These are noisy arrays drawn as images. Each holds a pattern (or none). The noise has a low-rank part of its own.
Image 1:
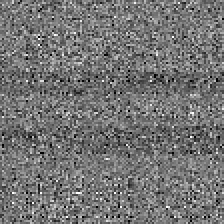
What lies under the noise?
bands of rows
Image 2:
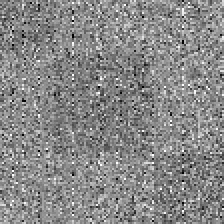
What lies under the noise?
blocks along the diagonal
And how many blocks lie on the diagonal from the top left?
3
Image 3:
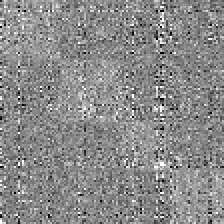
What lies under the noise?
blocks along the diagonal
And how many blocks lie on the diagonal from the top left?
4
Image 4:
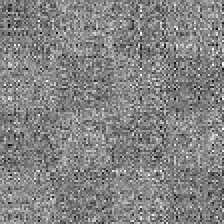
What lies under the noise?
a checkerboard
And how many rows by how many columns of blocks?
4 by 4
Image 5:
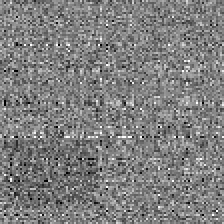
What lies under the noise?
one block
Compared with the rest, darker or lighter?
darker
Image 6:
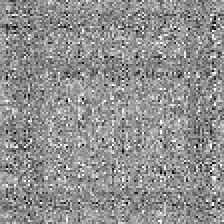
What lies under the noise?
bands of rows crossing bands of columns
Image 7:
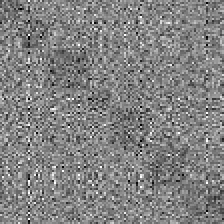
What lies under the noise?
blocks along the diagonal
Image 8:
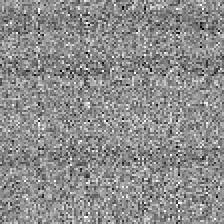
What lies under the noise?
bands of rows
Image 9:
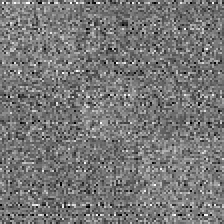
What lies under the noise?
blocks along the diagonal
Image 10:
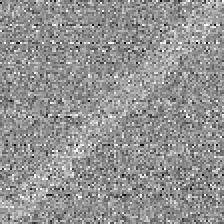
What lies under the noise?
a diagonal band
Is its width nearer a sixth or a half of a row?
a sixth
